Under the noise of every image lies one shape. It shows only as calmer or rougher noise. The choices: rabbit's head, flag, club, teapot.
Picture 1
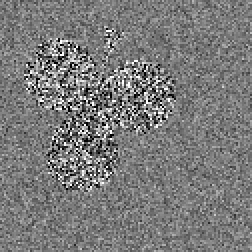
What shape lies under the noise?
club
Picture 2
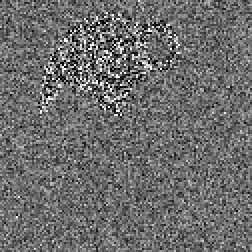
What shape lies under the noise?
teapot
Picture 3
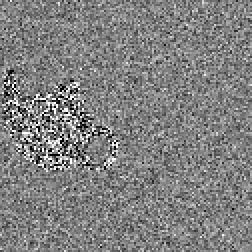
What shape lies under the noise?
teapot
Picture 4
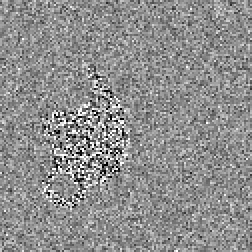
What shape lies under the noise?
teapot
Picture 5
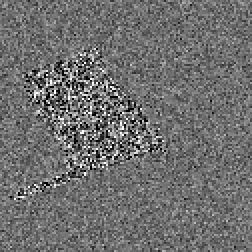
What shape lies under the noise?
flag
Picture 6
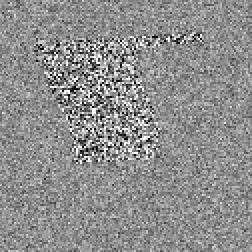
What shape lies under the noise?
flag
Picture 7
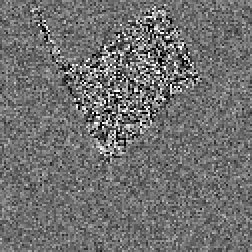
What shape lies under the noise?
flag
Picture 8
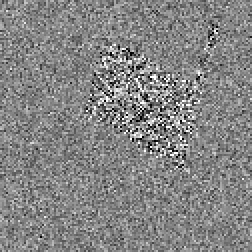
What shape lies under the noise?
flag
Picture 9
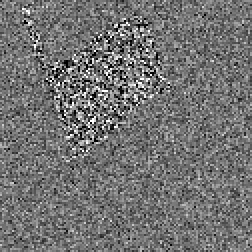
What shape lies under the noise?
flag
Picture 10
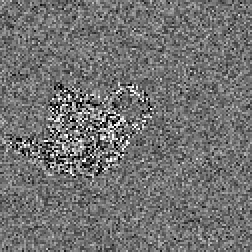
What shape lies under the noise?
teapot
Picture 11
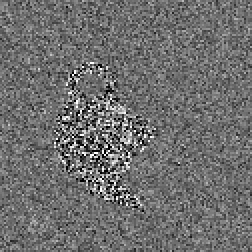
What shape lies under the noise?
teapot
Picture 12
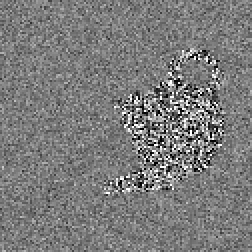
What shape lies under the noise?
teapot
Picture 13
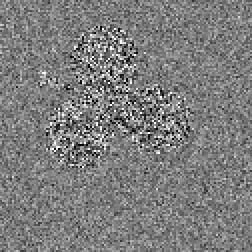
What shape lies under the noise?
club
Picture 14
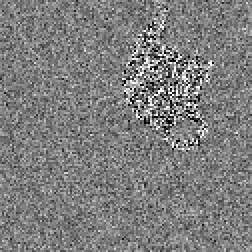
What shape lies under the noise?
teapot
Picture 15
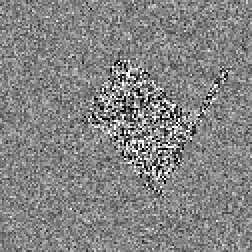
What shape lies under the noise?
flag
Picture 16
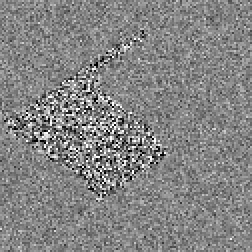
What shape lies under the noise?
flag
